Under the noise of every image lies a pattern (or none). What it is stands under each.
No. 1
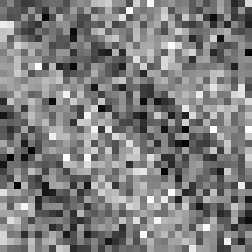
diagonal stripes
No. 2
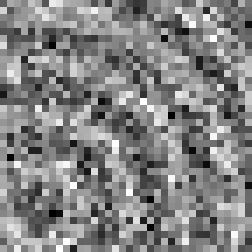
rings round one point
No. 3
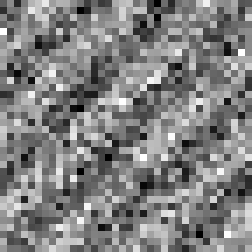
diagonal stripes
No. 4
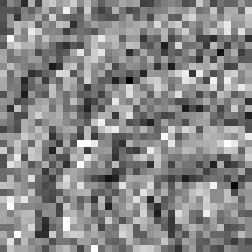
rings round one point
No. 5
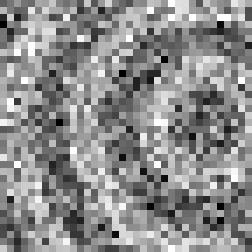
rings round one point
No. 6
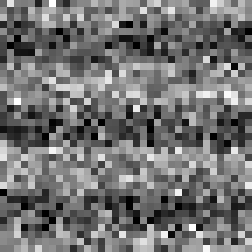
horizontal stripes
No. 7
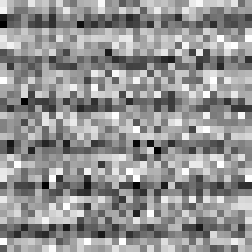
horizontal stripes
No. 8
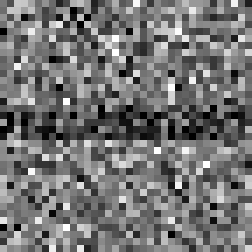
one horizontal stripe
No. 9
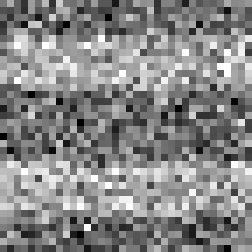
horizontal stripes
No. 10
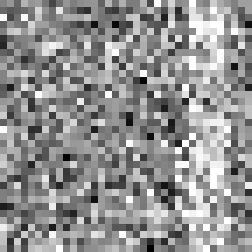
one vertical stripe
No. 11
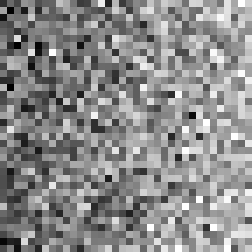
a smooth slope
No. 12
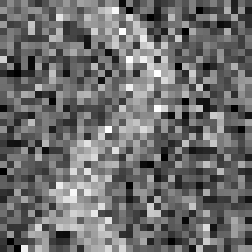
a wavy band
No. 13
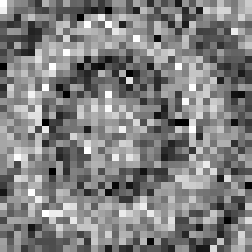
rings round one point
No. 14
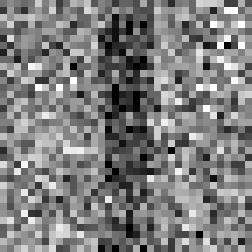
one vertical stripe
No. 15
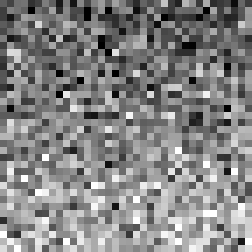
a smooth slope
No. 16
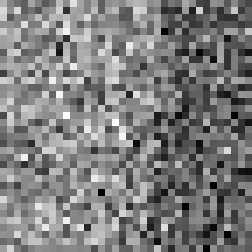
a sharp edge
